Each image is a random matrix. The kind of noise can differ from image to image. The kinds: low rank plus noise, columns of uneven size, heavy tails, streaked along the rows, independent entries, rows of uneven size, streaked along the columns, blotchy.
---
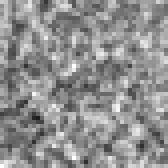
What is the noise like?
blotchy
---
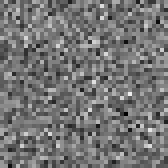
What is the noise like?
independent entries
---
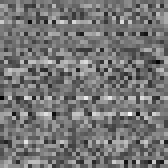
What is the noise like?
rows of uneven size
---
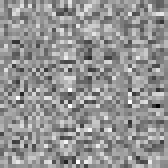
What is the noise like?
low rank plus noise
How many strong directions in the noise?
two
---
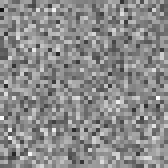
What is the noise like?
independent entries
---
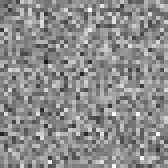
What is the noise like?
independent entries
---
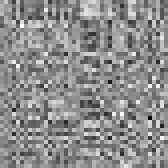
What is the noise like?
low rank plus noise
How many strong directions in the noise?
one
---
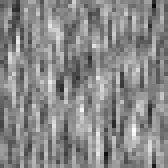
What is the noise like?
streaked along the columns
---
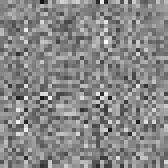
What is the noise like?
low rank plus noise
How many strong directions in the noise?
two
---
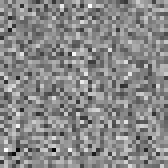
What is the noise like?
low rank plus noise
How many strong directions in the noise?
five to eight
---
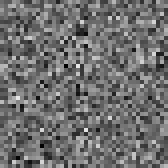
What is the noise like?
low rank plus noise
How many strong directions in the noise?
five to eight
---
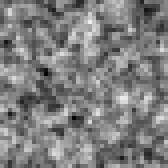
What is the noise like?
blotchy
